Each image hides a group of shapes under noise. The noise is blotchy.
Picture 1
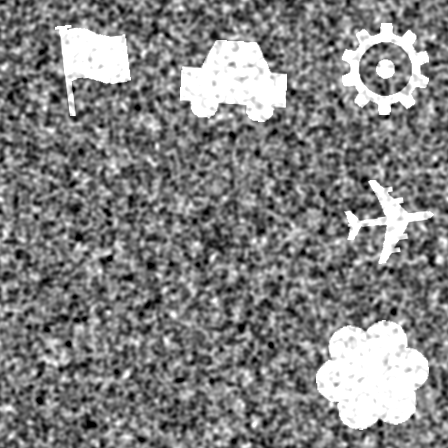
top left: flag; top middle: car; top right: gear; middle right: airplane; bottom right: flower
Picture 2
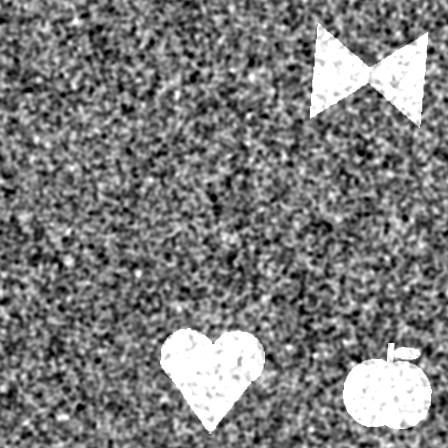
top right: bow tie; bottom middle: heart; bottom right: apple
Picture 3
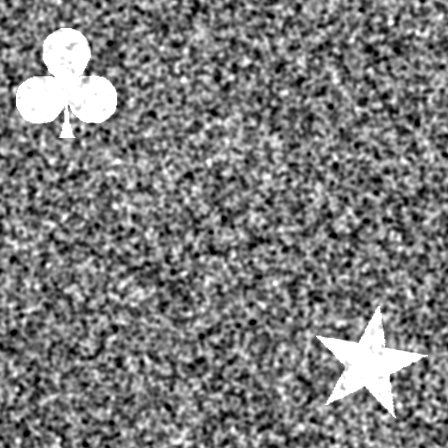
top left: club; bottom right: star
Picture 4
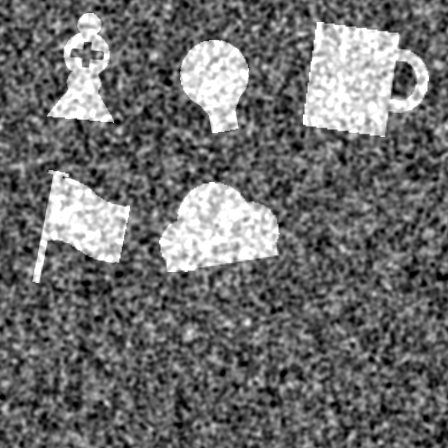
top left: chess bishop; top middle: light bulb; top right: cup; middle left: flag; centre: cloud
